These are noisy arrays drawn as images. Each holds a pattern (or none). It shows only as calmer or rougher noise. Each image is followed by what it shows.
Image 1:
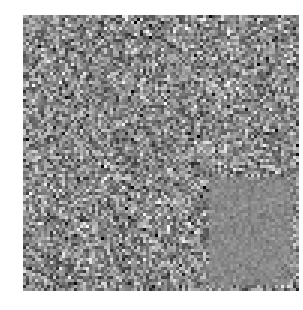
one block
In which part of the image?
bottom right
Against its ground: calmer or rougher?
calmer
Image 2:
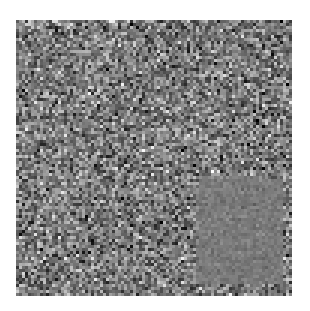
one block
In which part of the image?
bottom right
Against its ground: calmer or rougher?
calmer
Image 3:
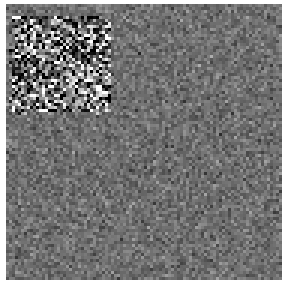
one block
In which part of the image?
top left
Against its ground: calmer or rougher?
rougher
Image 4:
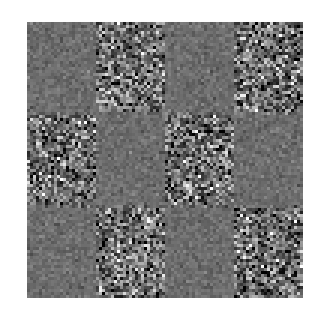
a checkerboard
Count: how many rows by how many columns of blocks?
3 by 4
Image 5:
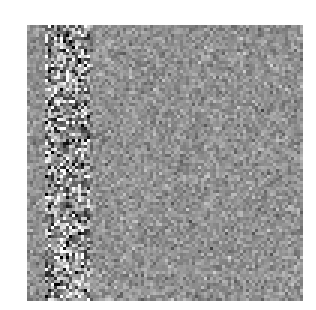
one band of columns
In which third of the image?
left
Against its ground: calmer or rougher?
rougher
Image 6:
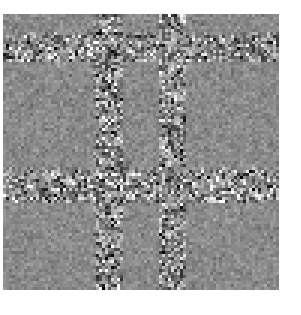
bands of rows crossing bands of columns
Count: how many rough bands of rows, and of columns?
2 and 2
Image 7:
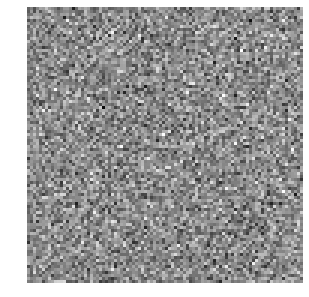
only noise
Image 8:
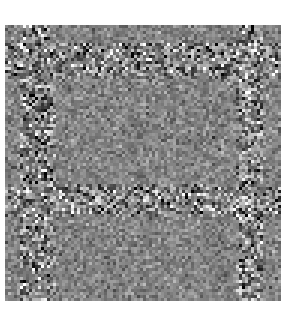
bands of rows crossing bands of columns
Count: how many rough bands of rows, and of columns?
2 and 2
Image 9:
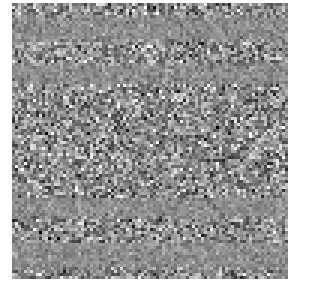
bands of rows
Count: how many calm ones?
4
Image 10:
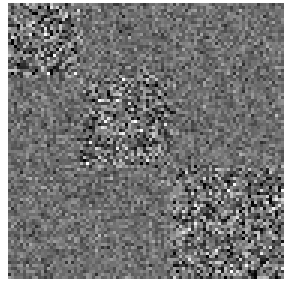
blocks along the diagonal
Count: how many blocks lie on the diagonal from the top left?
3
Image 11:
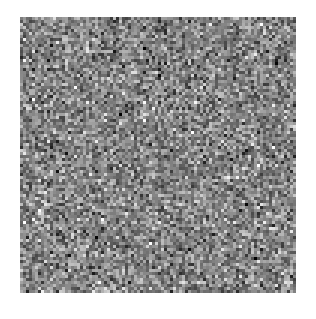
only noise
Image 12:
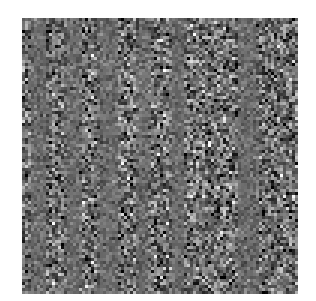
bands of columns
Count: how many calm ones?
6
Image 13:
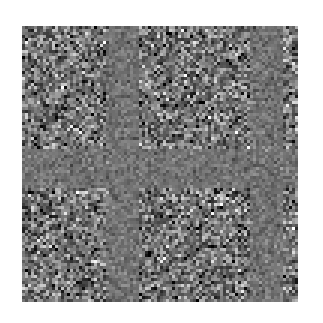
bands of rows crossing bands of columns
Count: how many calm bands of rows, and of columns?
1 and 2
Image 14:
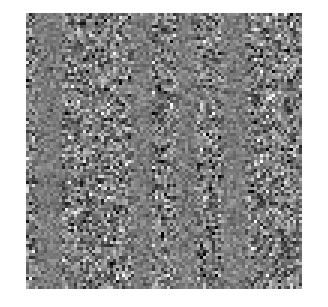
bands of columns
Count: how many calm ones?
4
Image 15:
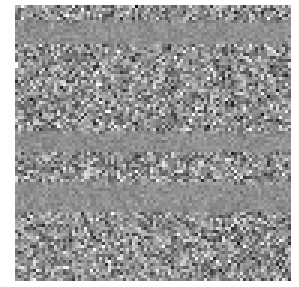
bands of rows
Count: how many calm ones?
3
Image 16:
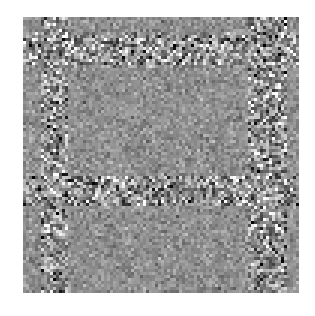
bands of rows crossing bands of columns
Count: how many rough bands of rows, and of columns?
2 and 2
